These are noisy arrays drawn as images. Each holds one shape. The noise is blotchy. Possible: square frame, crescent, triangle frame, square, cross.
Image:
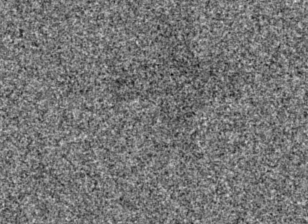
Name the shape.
cross
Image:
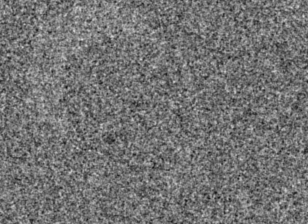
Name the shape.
crescent
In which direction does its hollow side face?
down and right
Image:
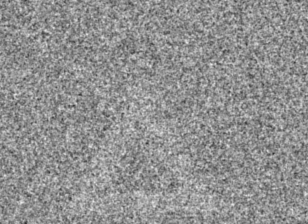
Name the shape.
triangle frame
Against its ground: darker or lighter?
lighter
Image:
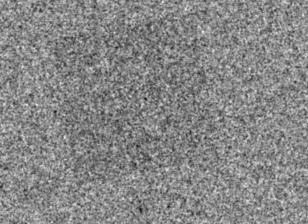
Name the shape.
square
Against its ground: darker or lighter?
darker
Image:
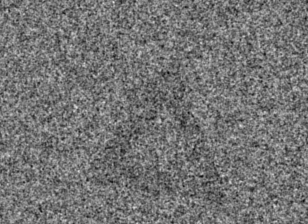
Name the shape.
triangle frame
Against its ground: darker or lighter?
darker
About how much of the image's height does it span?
two thirds
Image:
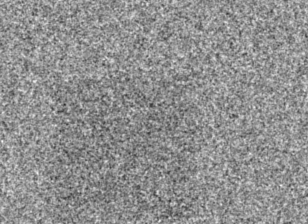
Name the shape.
square
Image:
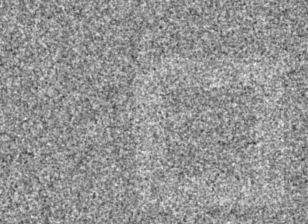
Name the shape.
square frame
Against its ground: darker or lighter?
lighter
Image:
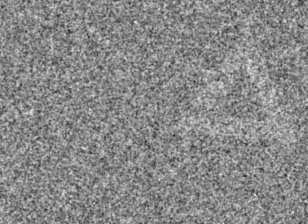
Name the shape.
triangle frame
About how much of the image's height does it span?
half
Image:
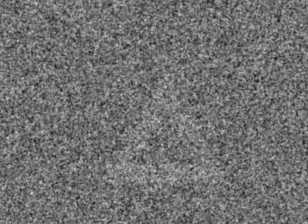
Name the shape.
triangle frame
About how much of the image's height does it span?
half
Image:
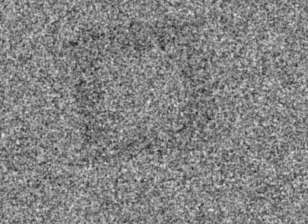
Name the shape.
square frame
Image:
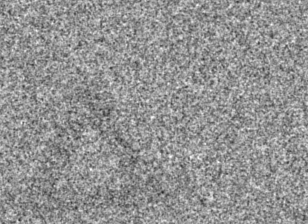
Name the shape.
triangle frame
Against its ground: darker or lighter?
darker
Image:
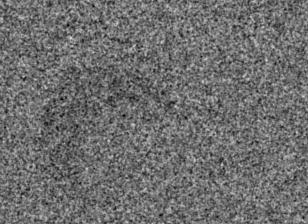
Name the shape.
crescent
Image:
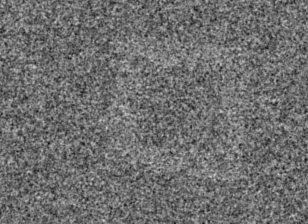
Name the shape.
square frame
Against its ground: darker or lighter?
lighter
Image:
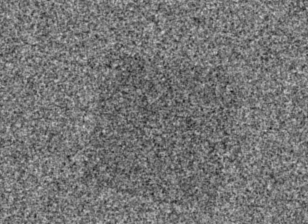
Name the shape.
square
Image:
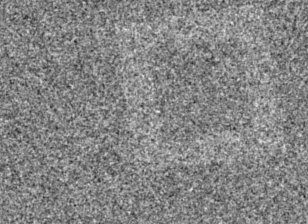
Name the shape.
square frame
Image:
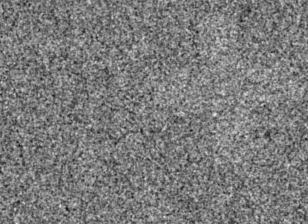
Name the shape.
cross
